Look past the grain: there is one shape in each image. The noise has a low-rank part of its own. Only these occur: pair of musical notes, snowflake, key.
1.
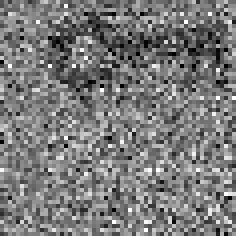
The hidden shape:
key
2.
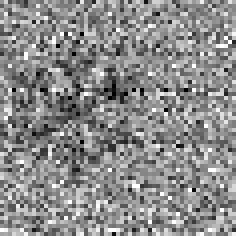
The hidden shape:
snowflake
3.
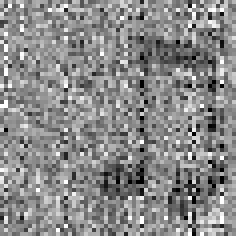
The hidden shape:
pair of musical notes
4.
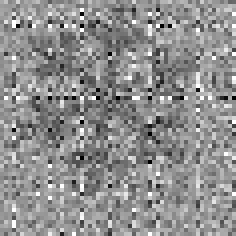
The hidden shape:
snowflake
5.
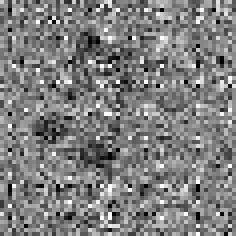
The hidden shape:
pair of musical notes
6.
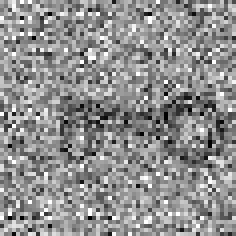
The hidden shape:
key
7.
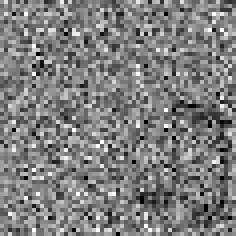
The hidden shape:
pair of musical notes
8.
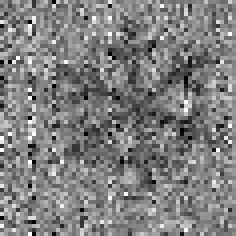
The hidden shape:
snowflake
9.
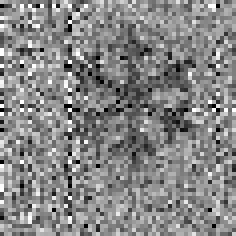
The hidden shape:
snowflake
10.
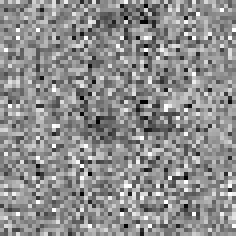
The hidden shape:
pair of musical notes
